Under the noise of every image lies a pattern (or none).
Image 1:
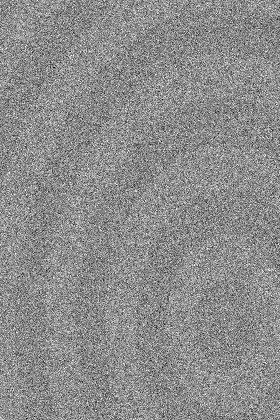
rings round one point
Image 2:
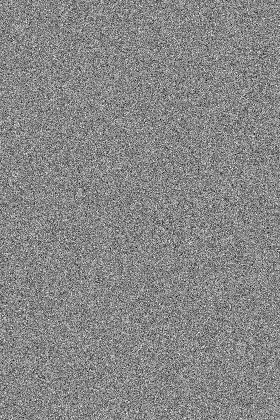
only noise
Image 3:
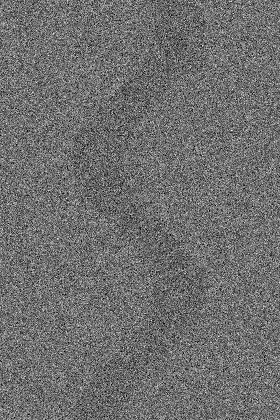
a wavy band
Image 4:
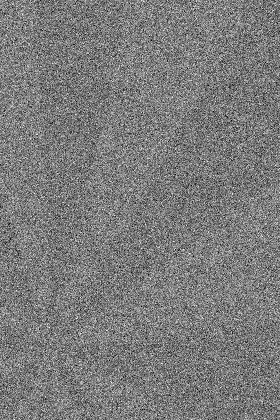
spokes from one point
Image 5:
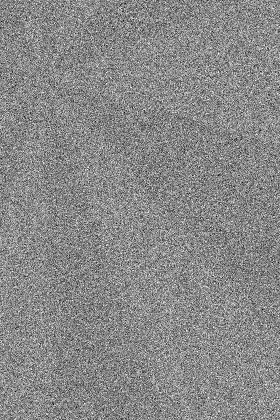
spokes from one point
